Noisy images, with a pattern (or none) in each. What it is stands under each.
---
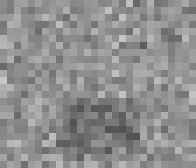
one block
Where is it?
bottom middle
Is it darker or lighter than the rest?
darker
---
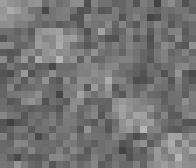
blocks along the diagonal
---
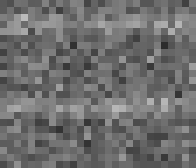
bands of rows
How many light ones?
2
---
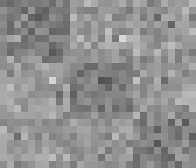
blocks along the diagonal
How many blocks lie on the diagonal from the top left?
3
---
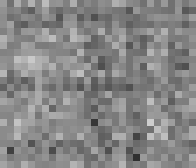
bands of rows crossing bands of columns
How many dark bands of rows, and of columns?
3 and 3
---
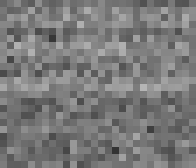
bands of rows
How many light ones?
3
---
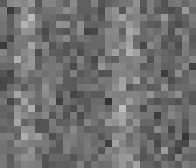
bands of columns
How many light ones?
2
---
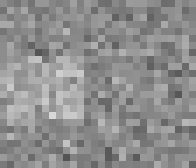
one block
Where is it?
middle left
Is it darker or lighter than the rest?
lighter
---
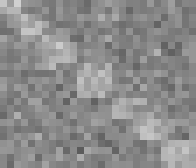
blocks along the diagonal
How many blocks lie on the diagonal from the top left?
7
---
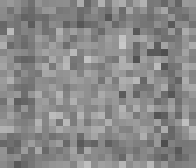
bands of rows crossing bands of columns
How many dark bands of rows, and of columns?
2 and 2
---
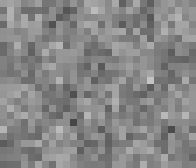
a checkerboard
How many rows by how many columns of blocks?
4 by 5
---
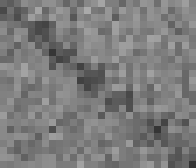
blocks along the diagonal
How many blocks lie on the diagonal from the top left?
7
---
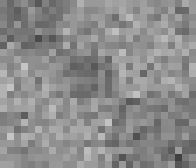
blocks along the diagonal
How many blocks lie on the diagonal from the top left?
3
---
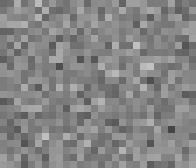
only noise
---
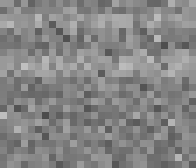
bands of rows
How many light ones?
2
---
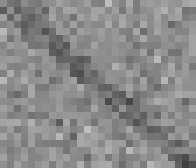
a diagonal band
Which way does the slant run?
top left to bottom right
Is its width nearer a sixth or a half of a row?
a sixth
